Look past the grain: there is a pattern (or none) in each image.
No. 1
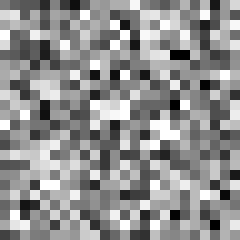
only noise
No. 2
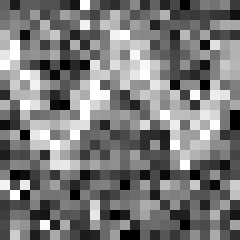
a wavy band
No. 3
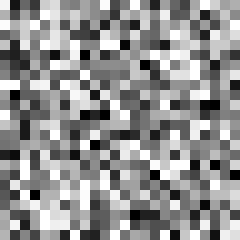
only noise
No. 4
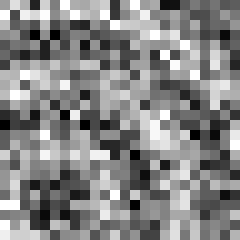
rings round one point
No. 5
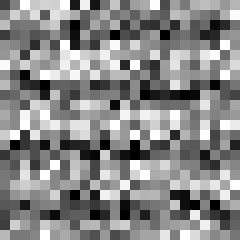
horizontal stripes
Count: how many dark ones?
4
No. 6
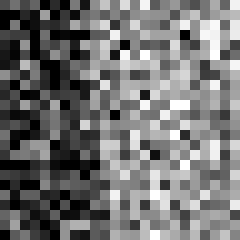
a sharp edge
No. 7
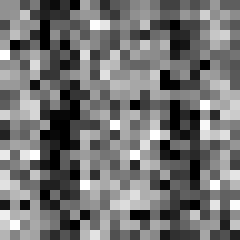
vertical stripes
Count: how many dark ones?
2
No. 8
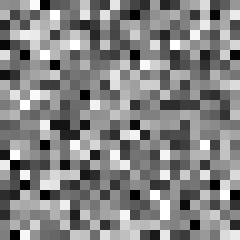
only noise
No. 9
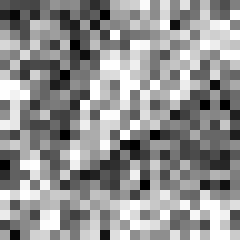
spokes from one point
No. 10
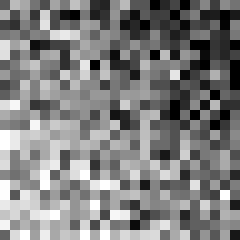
a smooth slope
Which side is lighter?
bottom left
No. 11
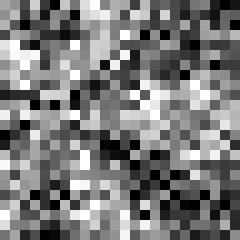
spokes from one point
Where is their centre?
middle left
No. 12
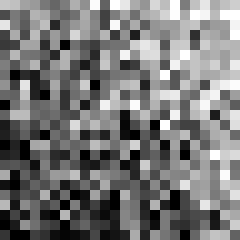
a smooth slope
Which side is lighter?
top right
